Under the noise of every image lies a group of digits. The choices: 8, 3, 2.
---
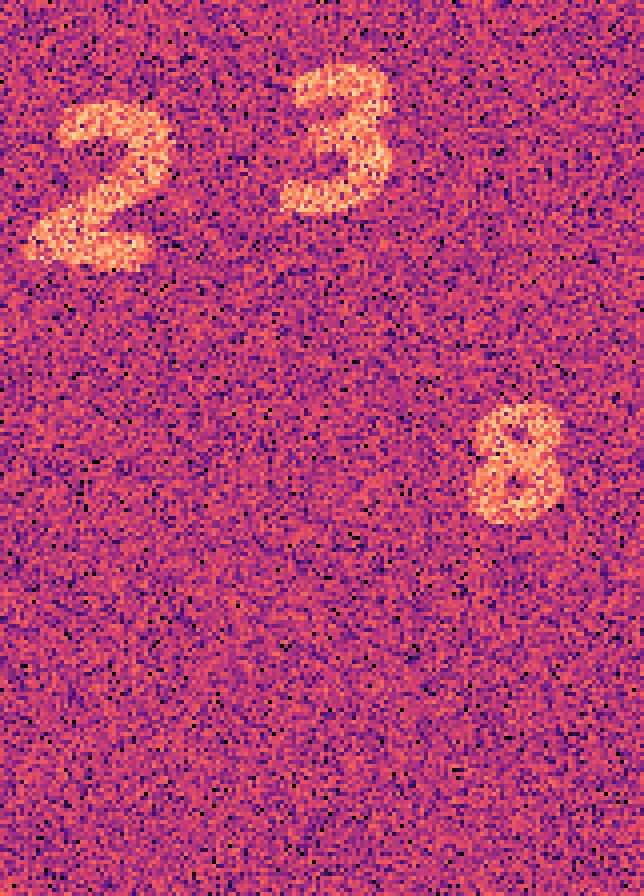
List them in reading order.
top left: 2; top middle: 3; middle right: 8
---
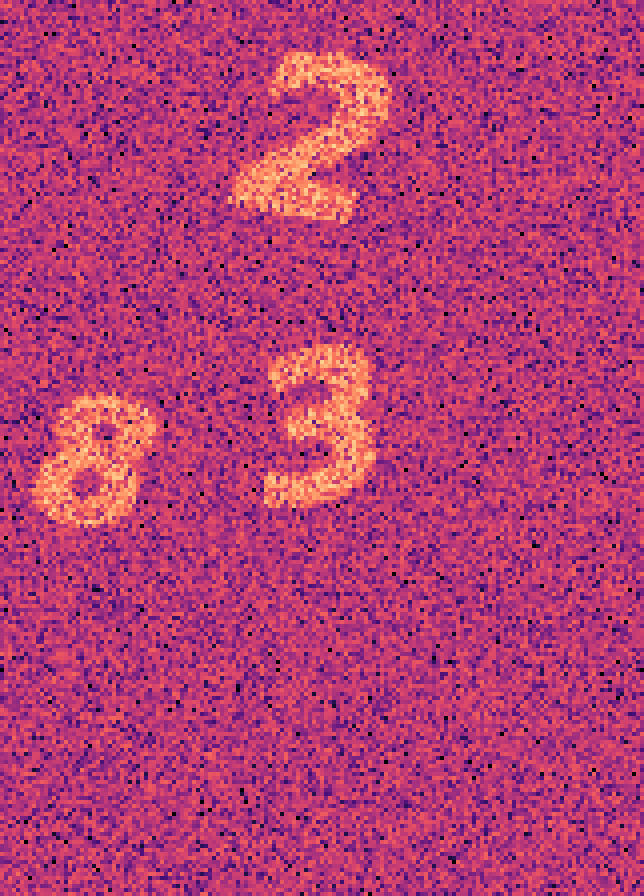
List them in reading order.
top middle: 2; middle left: 8; centre: 3
